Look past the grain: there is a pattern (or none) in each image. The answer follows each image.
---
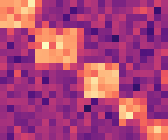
blocks along the diagonal
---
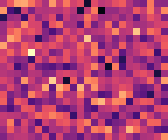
only noise
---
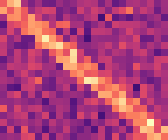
a diagonal band
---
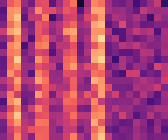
bands of columns
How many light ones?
4
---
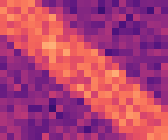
a diagonal band
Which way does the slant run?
top left to bottom right
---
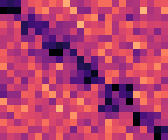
blocks along the diagonal
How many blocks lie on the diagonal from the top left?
7
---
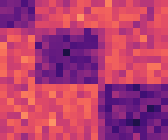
blocks along the diagonal
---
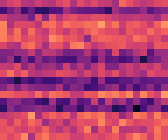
bands of rows
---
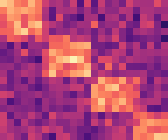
blocks along the diagonal
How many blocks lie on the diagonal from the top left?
4
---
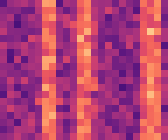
bands of columns
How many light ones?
3
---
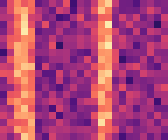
bands of columns
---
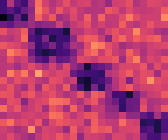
blocks along the diagonal
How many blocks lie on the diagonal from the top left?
5
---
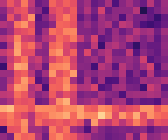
bands of rows crossing bands of columns
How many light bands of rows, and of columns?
1 and 2
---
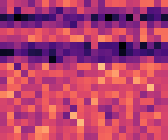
bands of rows
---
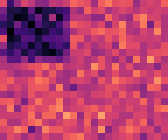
one block
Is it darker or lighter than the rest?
darker
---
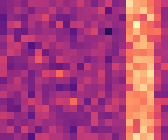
one band of columns
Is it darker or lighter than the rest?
lighter
